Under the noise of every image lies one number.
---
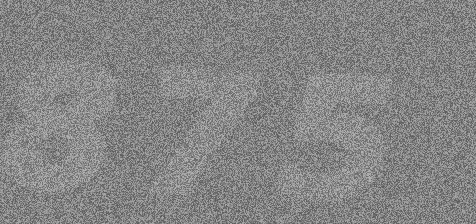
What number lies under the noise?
875
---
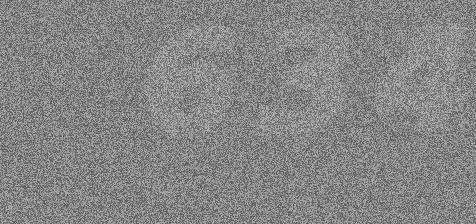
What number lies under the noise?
634
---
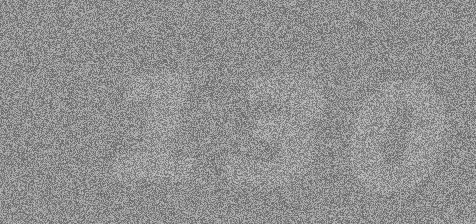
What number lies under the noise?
130
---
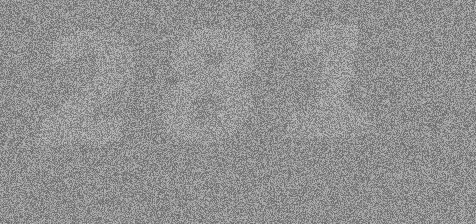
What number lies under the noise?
281
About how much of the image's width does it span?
two thirds
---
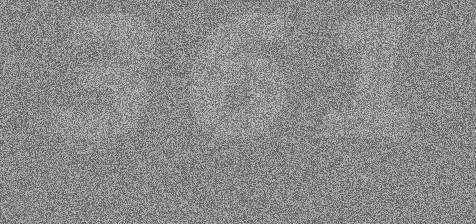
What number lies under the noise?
361
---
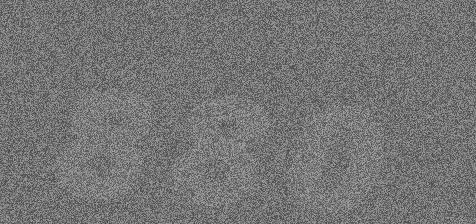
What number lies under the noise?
880
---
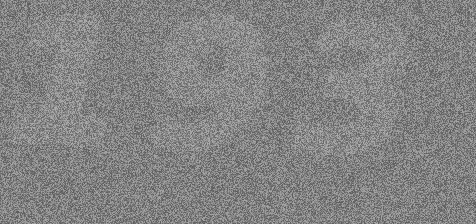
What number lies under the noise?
193
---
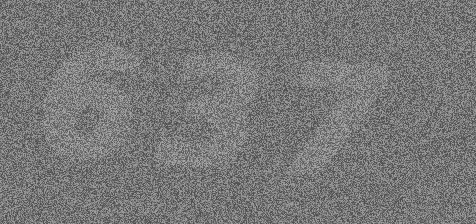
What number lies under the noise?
637
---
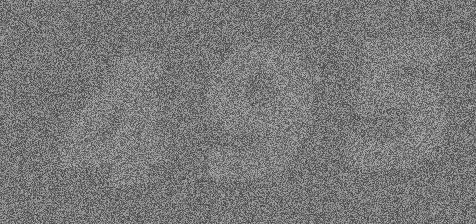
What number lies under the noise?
495
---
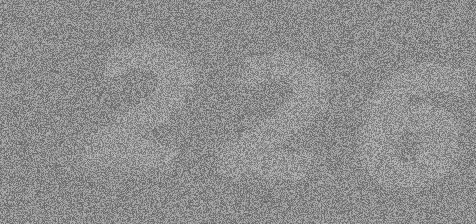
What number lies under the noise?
226
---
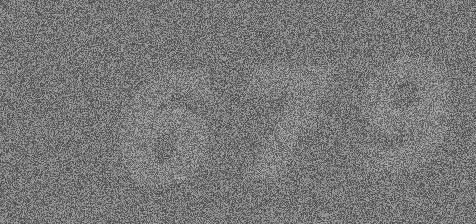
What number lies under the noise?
679
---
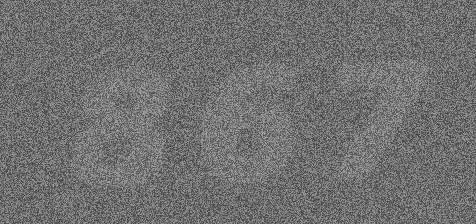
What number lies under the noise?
867
